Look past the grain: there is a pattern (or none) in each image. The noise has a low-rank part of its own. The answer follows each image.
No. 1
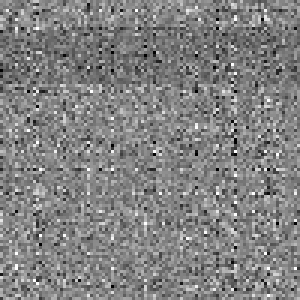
one band of rows
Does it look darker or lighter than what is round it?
darker
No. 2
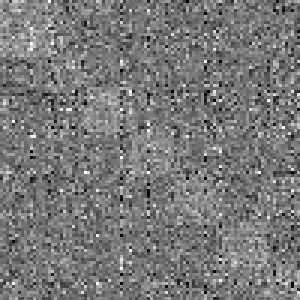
blocks along the diagonal
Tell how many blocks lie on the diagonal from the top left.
7
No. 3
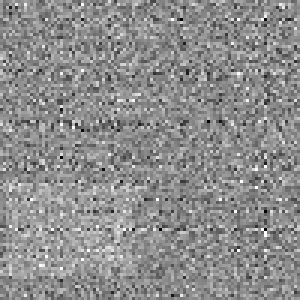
one block
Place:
bottom left
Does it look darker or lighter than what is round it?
lighter
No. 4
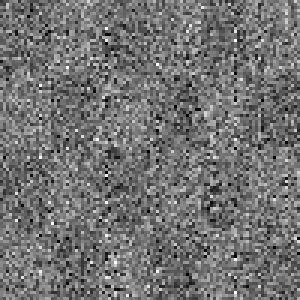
a checkerboard
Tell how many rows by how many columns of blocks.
4 by 6
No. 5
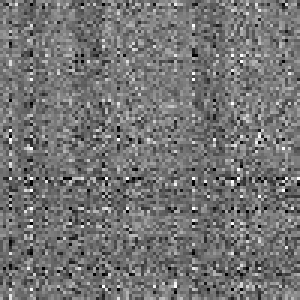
bands of rows crossing bands of columns
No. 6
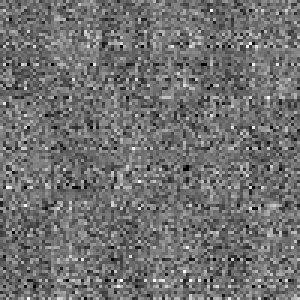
a checkerboard
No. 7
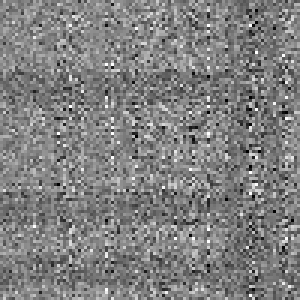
bands of rows crossing bands of columns
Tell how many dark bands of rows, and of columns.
3 and 1
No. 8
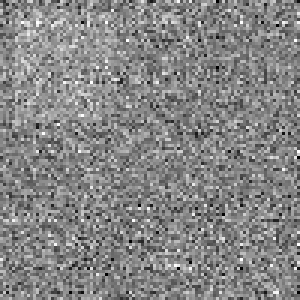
one block
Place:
top left
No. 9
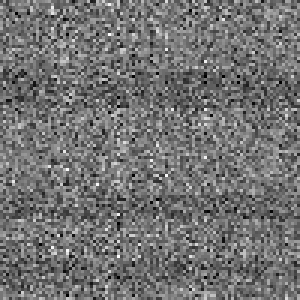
bands of rows
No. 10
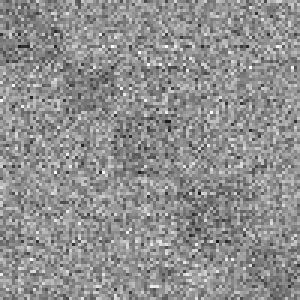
blocks along the diagonal
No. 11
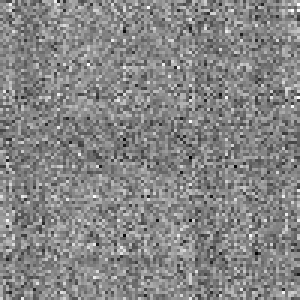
bands of rows crossing bands of columns
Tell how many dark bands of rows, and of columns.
1 and 3
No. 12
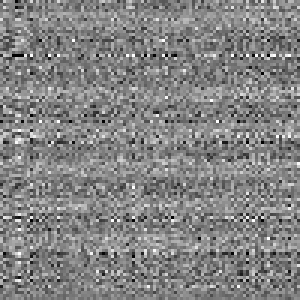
bands of rows
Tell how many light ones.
6
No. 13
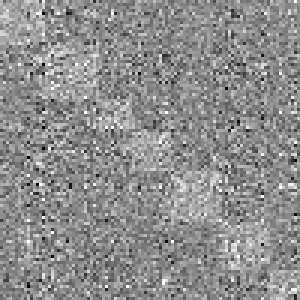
blocks along the diagonal
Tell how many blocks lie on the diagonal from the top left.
7
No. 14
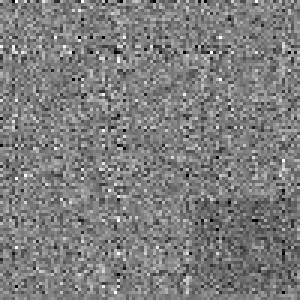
one block
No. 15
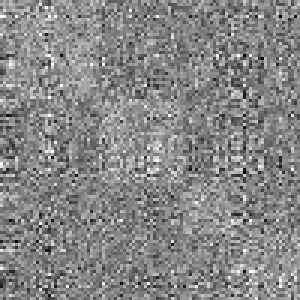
blocks along the diagonal
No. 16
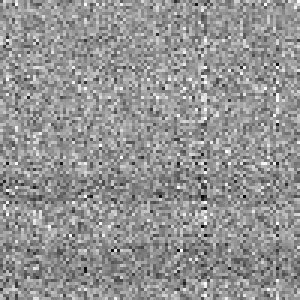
bands of rows
